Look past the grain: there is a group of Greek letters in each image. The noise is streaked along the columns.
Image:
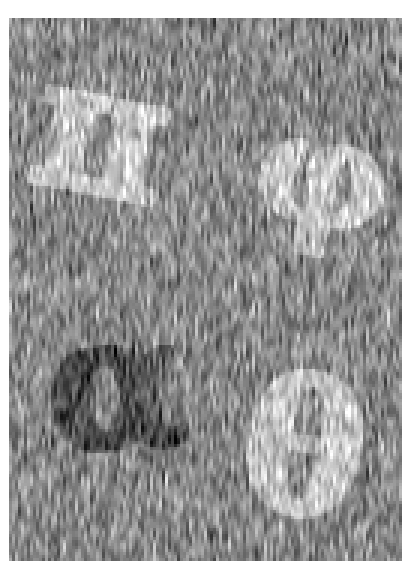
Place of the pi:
top left
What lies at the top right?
phi
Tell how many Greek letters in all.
4
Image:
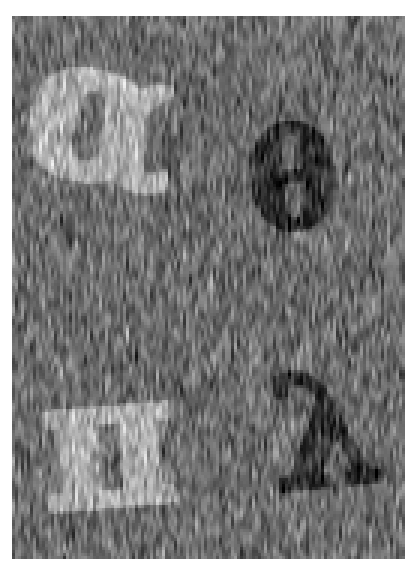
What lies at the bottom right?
lambda
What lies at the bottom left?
pi
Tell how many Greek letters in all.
4
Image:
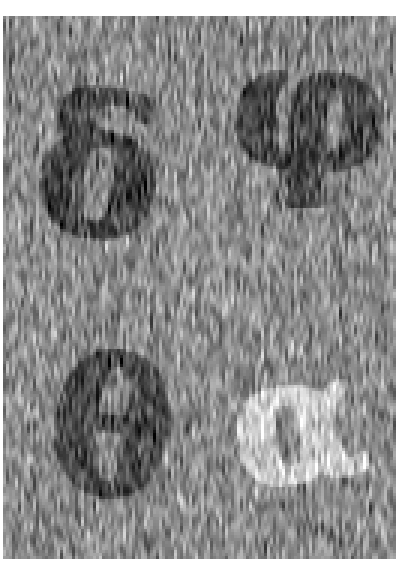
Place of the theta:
bottom left
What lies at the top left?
delta
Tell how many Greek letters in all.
4
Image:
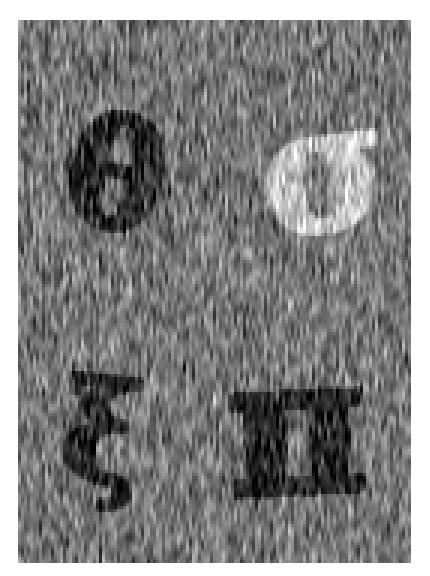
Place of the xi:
bottom left
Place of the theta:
top left
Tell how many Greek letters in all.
4
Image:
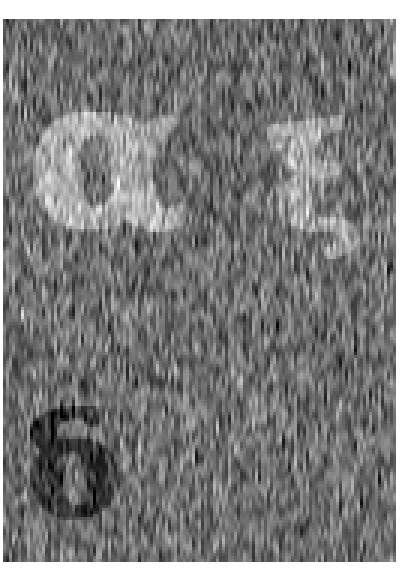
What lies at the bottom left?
delta
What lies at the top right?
xi
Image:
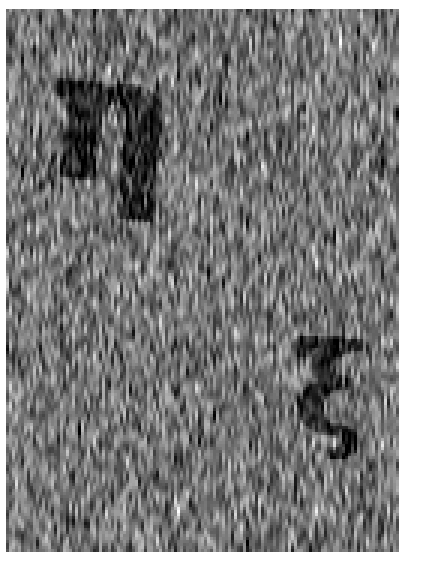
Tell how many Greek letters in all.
2
